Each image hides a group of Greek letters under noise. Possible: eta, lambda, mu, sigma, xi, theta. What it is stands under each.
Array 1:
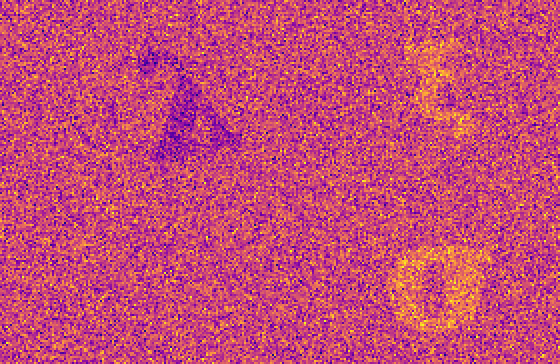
top left: dark lambda; top right: light xi; bottom right: light sigma
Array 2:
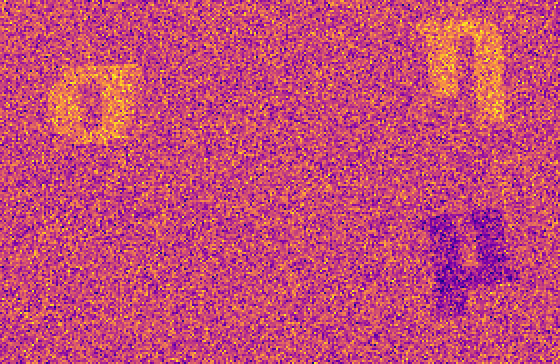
top left: light sigma; top right: light eta; bottom right: dark mu
